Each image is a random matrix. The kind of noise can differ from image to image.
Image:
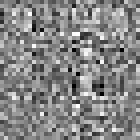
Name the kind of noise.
low rank plus noise
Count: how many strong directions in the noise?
two
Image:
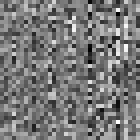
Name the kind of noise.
columns of uneven size
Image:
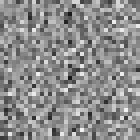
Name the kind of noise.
low rank plus noise
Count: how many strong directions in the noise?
five to eight
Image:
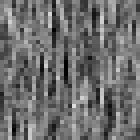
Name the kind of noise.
streaked along the columns
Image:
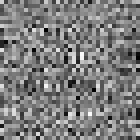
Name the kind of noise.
low rank plus noise
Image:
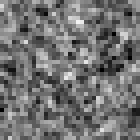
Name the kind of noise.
blotchy
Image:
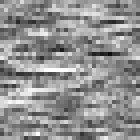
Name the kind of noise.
streaked along the rows
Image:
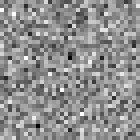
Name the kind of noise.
independent entries
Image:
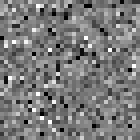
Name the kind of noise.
heavy tails
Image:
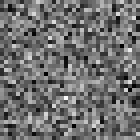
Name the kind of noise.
independent entries
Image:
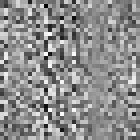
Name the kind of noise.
columns of uneven size
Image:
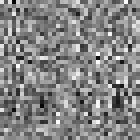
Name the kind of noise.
low rank plus noise
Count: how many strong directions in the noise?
two
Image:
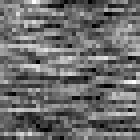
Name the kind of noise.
streaked along the rows
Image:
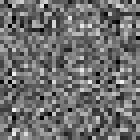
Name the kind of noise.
low rank plus noise
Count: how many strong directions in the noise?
two
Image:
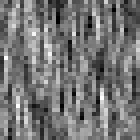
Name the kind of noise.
streaked along the columns
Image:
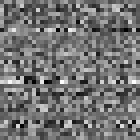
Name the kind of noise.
rows of uneven size
